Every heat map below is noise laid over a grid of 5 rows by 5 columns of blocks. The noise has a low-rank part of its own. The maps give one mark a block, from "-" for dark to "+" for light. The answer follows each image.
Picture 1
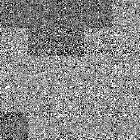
----+
+--++
+++++
+++++
-++++
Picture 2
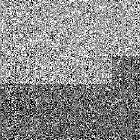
+++++
+++++
++++-
-----
-----
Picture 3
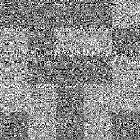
----+
+-++-
+---+
++-++
-+-+-
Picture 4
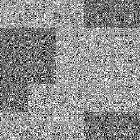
+++--
--+++
--+++
-++++
+++--
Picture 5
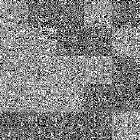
+--+-
++--+
++++-
+++--
----+
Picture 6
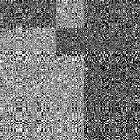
--+--
++---
+++--
+++--
+++--
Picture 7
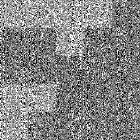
++++-
--+--
-----
++---
+----
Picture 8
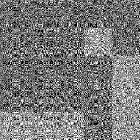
-----
---+-
----+
----+
+++-+
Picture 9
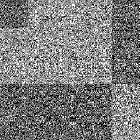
-+++-
++++-
++++-
----+
----+
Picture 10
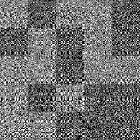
+-++-
-+-+-
++-++
+-+--
++---
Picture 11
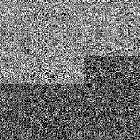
+++++
+++++
+++--
-----
-----
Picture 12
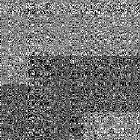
+++++
+++++
+----
-----
---++
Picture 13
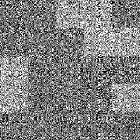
--++-
---++
+----
+---+
-----
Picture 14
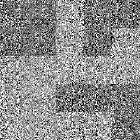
--+--
--+-+
+++++
++---
++++-
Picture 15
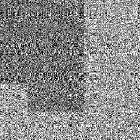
---++
---++
---++
+--++
+++++
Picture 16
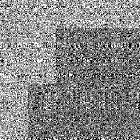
+++++
++---
++---
+----
+----
